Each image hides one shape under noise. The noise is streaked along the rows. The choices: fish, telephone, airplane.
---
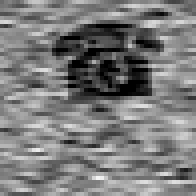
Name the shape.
telephone
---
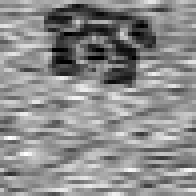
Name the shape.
telephone
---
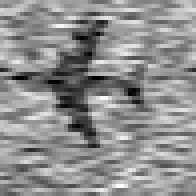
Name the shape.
airplane
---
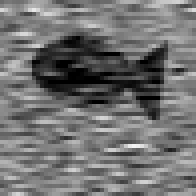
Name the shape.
fish
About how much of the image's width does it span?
two thirds
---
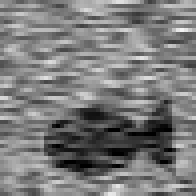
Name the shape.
fish
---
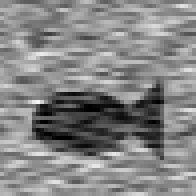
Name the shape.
fish
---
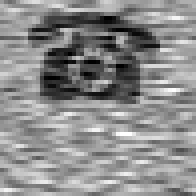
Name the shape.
telephone
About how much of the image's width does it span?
two thirds
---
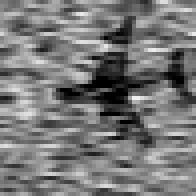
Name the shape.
airplane
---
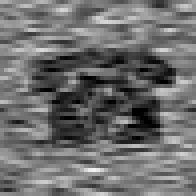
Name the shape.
telephone
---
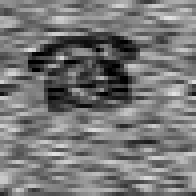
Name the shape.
telephone
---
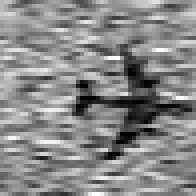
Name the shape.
airplane
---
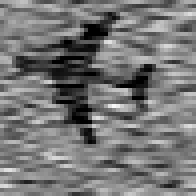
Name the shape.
airplane
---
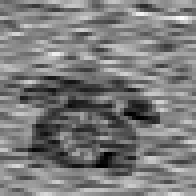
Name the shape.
telephone
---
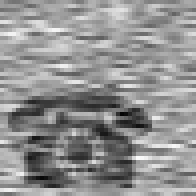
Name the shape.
telephone
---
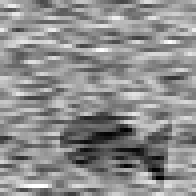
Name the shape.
fish
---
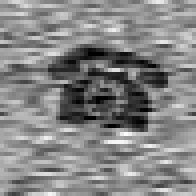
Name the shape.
telephone
